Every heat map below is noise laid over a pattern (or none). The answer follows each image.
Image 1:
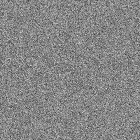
only noise
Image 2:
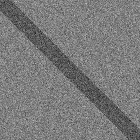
a diagonal band
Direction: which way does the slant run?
top left to bottom right
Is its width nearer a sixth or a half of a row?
a sixth
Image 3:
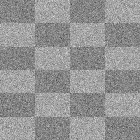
a checkerboard
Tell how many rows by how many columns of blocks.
6 by 4
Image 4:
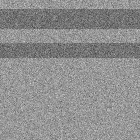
bands of rows
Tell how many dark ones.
2
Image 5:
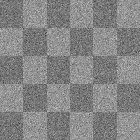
a checkerboard
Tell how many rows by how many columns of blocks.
5 by 6
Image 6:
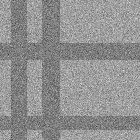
bands of rows crossing bands of columns
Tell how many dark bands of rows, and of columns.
2 and 2
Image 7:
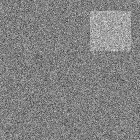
one block
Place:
top right
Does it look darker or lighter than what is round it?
lighter
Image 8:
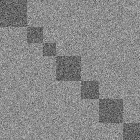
blocks along the diagonal
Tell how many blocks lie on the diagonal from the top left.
7
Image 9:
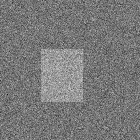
one block
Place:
centre
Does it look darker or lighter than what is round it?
lighter
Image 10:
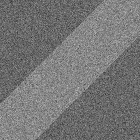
a diagonal band
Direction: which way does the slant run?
bottom left to top right
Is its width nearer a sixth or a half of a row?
a half
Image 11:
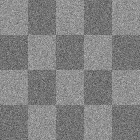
a checkerboard
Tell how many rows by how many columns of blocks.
4 by 5
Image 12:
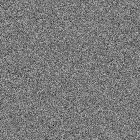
only noise
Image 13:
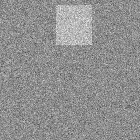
one block
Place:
top middle
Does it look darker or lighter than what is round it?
lighter
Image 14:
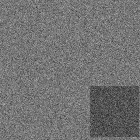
one block
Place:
bottom right
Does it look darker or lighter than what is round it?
darker
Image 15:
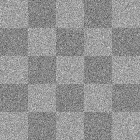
a checkerboard
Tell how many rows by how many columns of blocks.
5 by 5
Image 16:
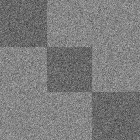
blocks along the diagonal
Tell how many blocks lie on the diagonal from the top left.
3
